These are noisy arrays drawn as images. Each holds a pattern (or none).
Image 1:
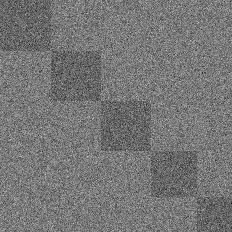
blocks along the diagonal
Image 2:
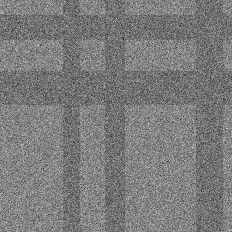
bands of rows crossing bands of columns
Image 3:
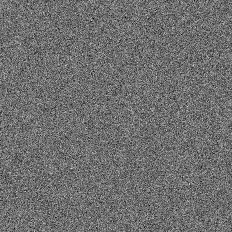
only noise
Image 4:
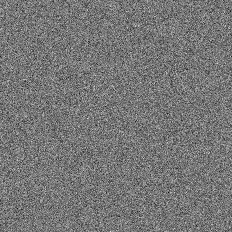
only noise
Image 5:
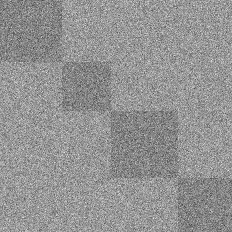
blocks along the diagonal
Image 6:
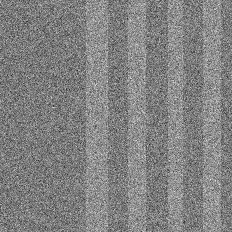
bands of columns
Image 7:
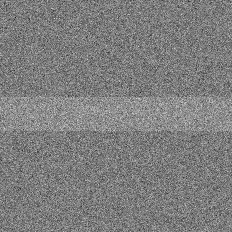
one band of rows
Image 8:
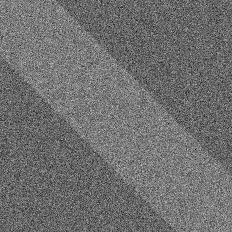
a diagonal band
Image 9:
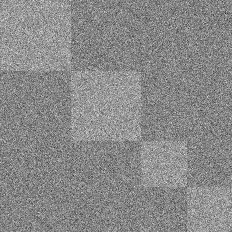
blocks along the diagonal
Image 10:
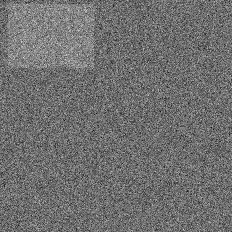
one block
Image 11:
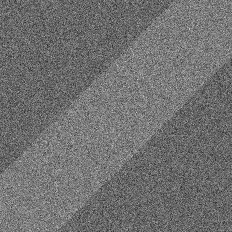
a diagonal band
